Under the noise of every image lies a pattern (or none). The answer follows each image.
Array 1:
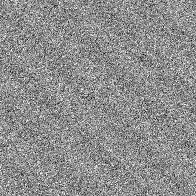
diagonal stripes
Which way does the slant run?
top left to bottom right
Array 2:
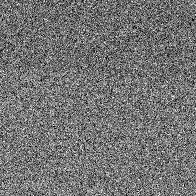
a sharp edge
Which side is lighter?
bottom
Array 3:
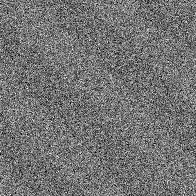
diagonal stripes
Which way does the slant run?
top left to bottom right
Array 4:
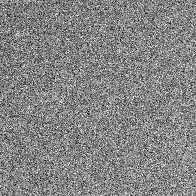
a smooth slope
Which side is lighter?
bottom right
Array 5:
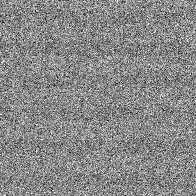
horizontal stripes
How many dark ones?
6
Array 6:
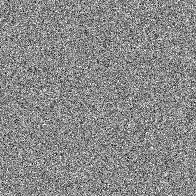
only noise
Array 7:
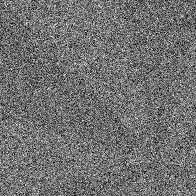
spokes from one point
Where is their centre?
bottom right
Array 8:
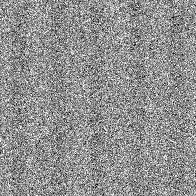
vertical stripes
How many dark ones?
5
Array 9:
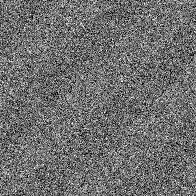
diagonal stripes
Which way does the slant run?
bottom left to top right
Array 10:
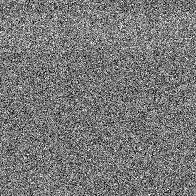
one horizontal stripe
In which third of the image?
top
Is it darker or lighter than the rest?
lighter
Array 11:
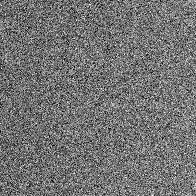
a smooth slope
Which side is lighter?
right
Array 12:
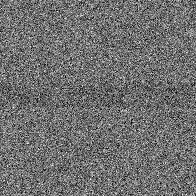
one horizontal stripe
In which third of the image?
middle
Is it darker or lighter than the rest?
darker
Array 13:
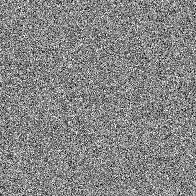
only noise
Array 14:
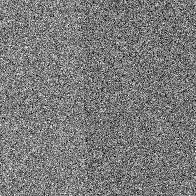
a sharp edge
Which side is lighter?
left
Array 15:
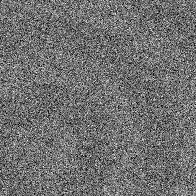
rings round one point
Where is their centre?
bottom left
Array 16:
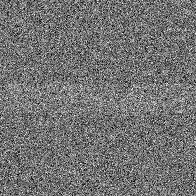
one horizontal stripe
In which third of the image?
middle
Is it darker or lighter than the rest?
lighter
